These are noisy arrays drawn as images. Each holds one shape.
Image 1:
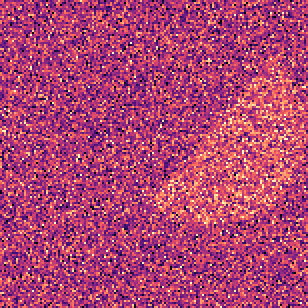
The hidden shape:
half disc
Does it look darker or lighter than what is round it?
lighter
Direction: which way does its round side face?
down and right
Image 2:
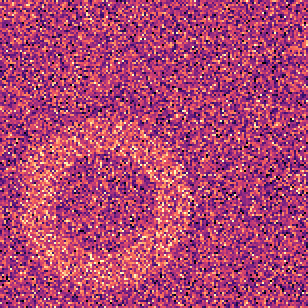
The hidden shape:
ring
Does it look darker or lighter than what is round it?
lighter
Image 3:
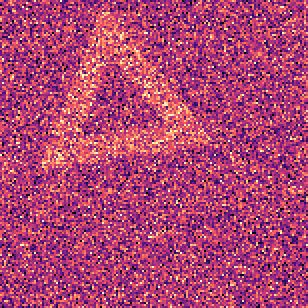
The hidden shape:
triangle frame
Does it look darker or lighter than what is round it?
lighter
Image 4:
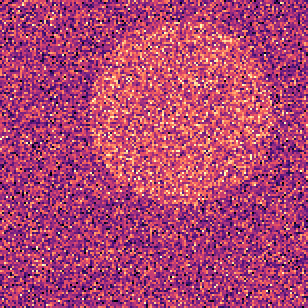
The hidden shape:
disc
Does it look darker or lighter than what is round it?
lighter
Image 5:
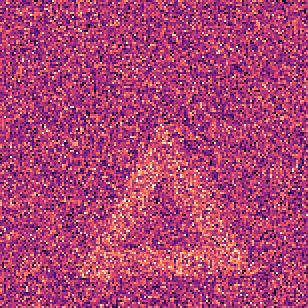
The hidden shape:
triangle frame
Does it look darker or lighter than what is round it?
lighter
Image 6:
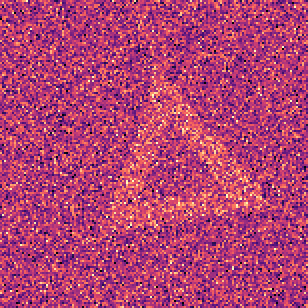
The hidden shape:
triangle frame
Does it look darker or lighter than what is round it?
lighter
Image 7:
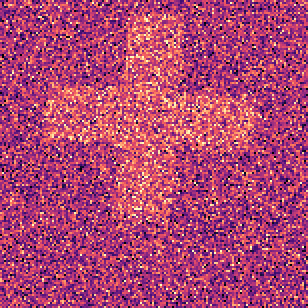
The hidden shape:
cross
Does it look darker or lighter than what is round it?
lighter
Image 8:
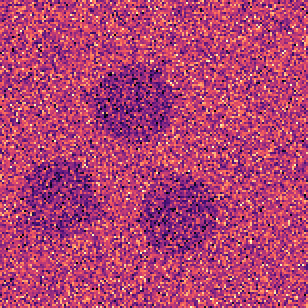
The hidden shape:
three dots
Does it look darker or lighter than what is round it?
darker
